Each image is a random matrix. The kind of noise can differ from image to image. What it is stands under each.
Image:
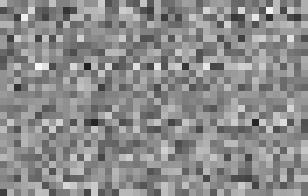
rows of uneven size
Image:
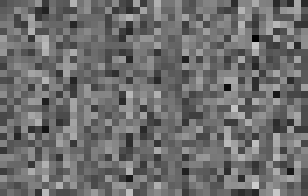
columns of uneven size
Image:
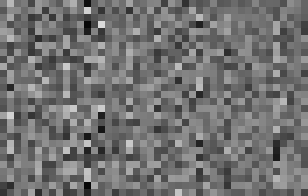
columns of uneven size
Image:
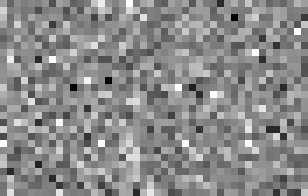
heavy tails
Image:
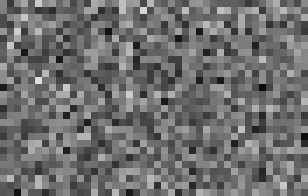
independent entries
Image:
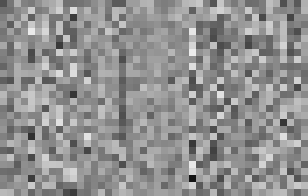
columns of uneven size
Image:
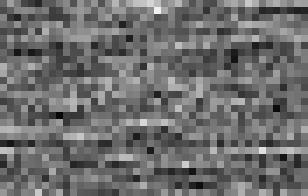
streaked along the rows
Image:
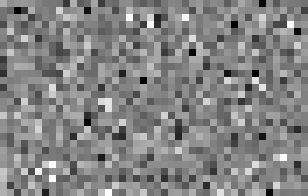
heavy tails
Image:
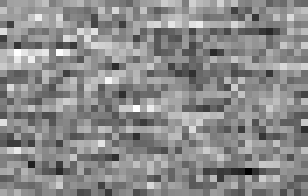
streaked along the rows
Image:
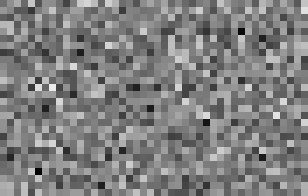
low rank plus noise
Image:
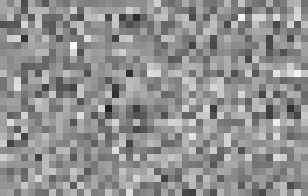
low rank plus noise
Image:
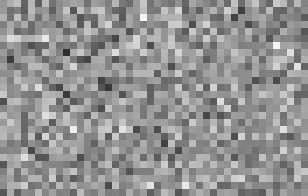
independent entries
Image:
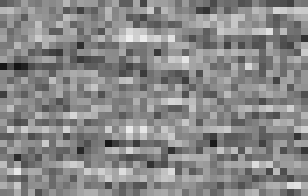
streaked along the rows
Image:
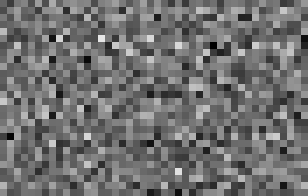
low rank plus noise
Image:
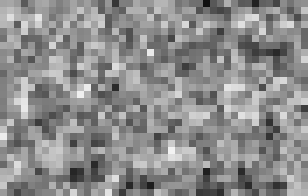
blotchy
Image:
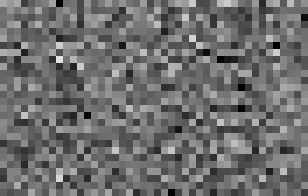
low rank plus noise
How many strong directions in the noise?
two
